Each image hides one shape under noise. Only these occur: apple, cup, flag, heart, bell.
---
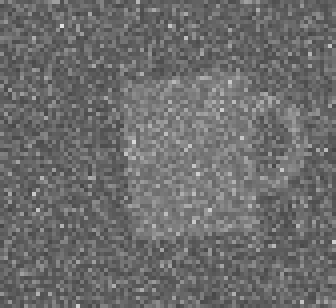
cup
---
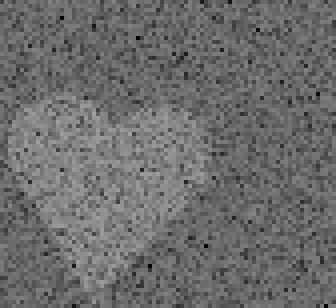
heart
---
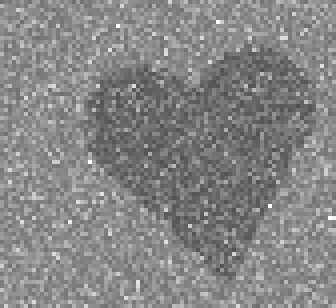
heart
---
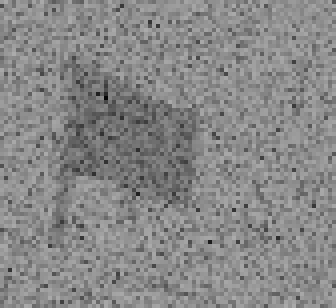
flag
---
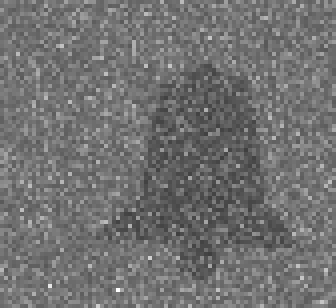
bell
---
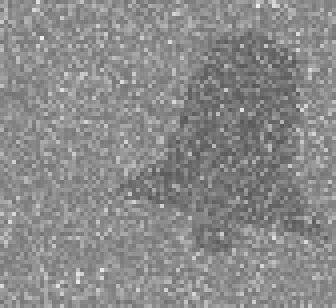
bell
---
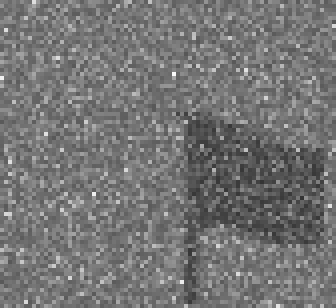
flag
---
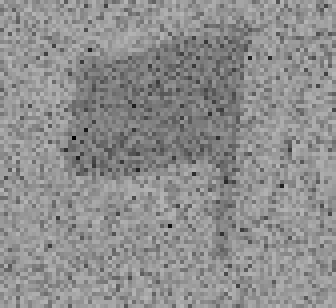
flag
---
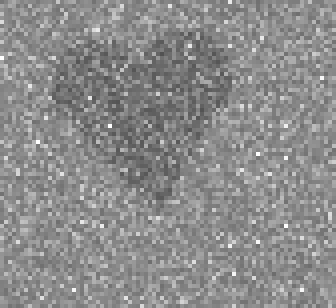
heart
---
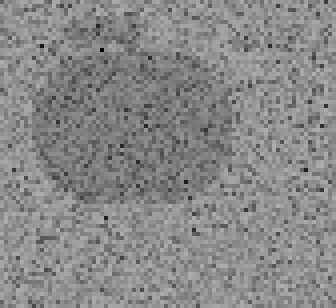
apple
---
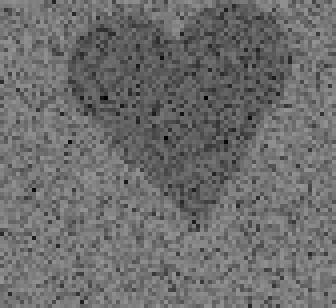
heart
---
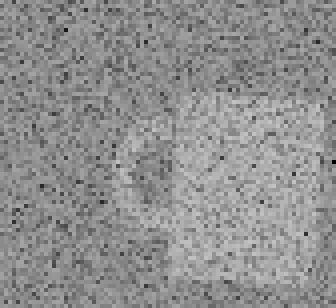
cup
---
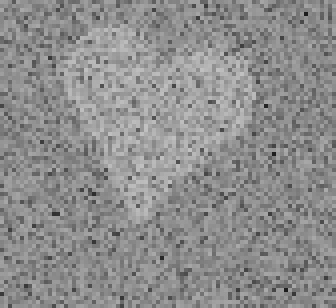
heart
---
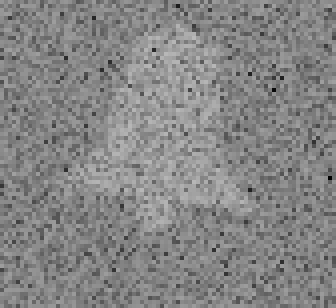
bell
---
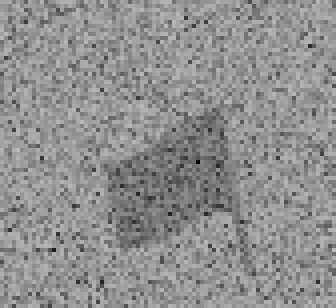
flag
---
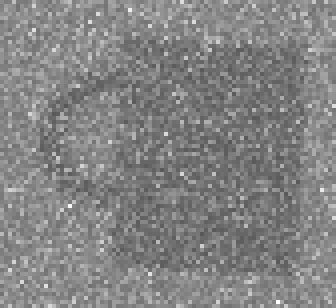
cup
